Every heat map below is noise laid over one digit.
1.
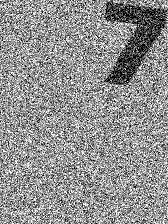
7
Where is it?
top right
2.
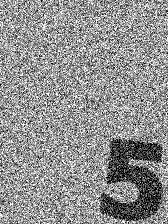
5
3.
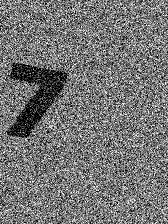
7
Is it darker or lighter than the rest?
darker
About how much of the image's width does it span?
a third
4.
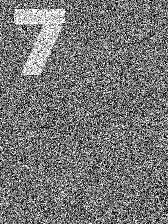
7
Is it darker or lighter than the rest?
lighter
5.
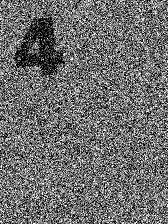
4
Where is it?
top left
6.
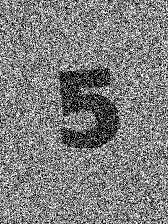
5
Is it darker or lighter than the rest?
darker
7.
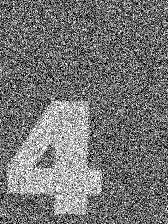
4
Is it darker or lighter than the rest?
lighter
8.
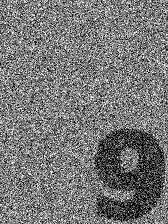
9
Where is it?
bottom right
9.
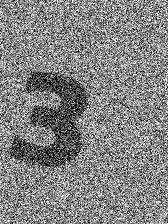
3
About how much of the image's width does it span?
half
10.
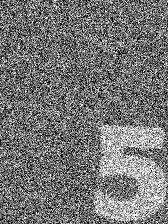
5
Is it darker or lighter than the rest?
lighter
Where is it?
bottom right
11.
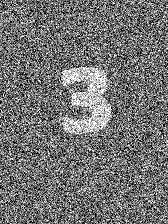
3
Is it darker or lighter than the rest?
lighter
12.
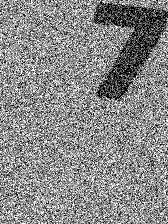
7
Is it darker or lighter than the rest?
darker
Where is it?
top right
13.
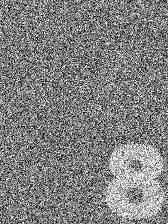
8
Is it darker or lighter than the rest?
lighter
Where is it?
bottom right
